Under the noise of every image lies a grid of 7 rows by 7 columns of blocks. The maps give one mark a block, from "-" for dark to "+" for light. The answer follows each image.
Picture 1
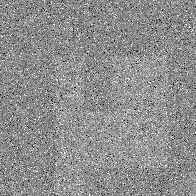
- - - - - - -
- - - - - - -
- - + - + + -
- - + - + + -
- - + + + + -
- - + + + + -
- - + - - - -
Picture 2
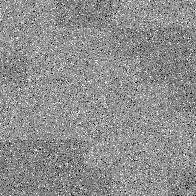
+ + - - + + +
+ + + + - - -
- + + + + - -
+ + + + + + -
+ + + + + + +
- - - + + + +
- - - - + + -
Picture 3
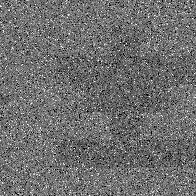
+ + + + + + +
+ + + + - + +
+ + - - - - -
+ + + - - - +
+ + + + - + +
+ + - - - - -
+ + + + + + +
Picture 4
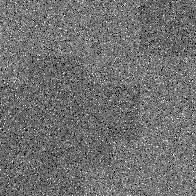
+ + + + + - -
+ + + + + - -
+ - - + + + +
- - - - - + +
- - - - - + +
- - - - + + +
- - - + + + +
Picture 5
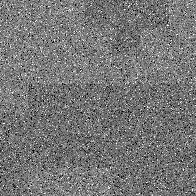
+ + + - - - +
+ + + + - + +
+ + + + + + +
+ - - - - - -
- - - - - - -
- - - - - - -
- + + + - - -
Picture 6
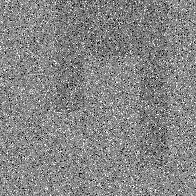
+ + - - - - +
+ + - - - - +
+ + - + + - +
+ + - + + - +
+ + + + + - +
+ + + + + - +
+ + + + + + +
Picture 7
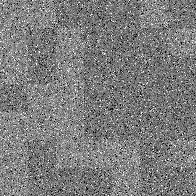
+ + - - - + -
+ - + - - - +
+ - + - - - -
- + + - - - -
+ + + - - - -
+ - + + + - +
+ - - - + - -
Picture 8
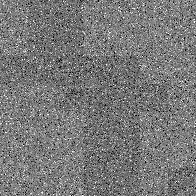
+ - - + + + +
+ - - + + + +
- - - - - + +
+ + - - - - +
+ + + - - + +
+ + + - - + +
+ + + - - + -
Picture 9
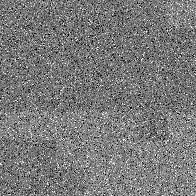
- - - - - - +
- - - - - - -
- - - - - - -
- - - - - - -
+ + + + + - +
- - + + + + +
- - - + + + +
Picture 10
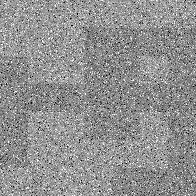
+ + + + + + +
+ + + - - - -
- + + - - + -
- - - - - - -
- + + - - + -
- + + + + + -
+ + + + - - -
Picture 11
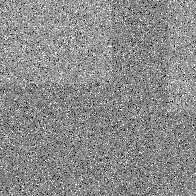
+ + + + - - +
+ + + + - - +
+ + + + - - +
- - - - - - +
- - - - - - -
- - - - - - -
- - - - - - -
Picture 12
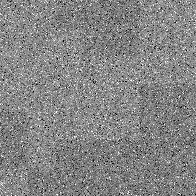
+ + - - - + +
+ + + - - + +
+ + + + + + +
+ + + + + - -
- + + + + - -
- + - - - - -
+ - - - - - -
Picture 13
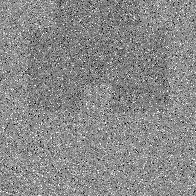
+ + - - - + +
+ - - - - - +
+ - - - - - +
+ - - + - - +
+ + + + + + +
+ + + + + + +
+ + + + + + +
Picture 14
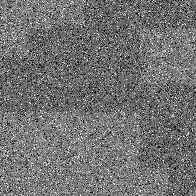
+ + + - - - -
+ - - - - + +
- - - - - + +
- - - - - - -
+ + + + + - -
+ + + + + - -
+ + + + + + -
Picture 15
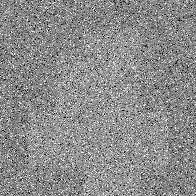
- - - - - - -
- - - + + - -
- - + + + - -
- - + + + - -
- + + + + + -
- + + + + + -
- - - + + - -
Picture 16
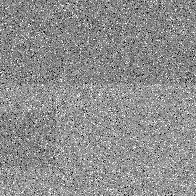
- - - - - - -
- - - - - - -
- - - - - - -
+ + + + + + +
- - + + + + +
- - + + + + +
+ + + + + + +
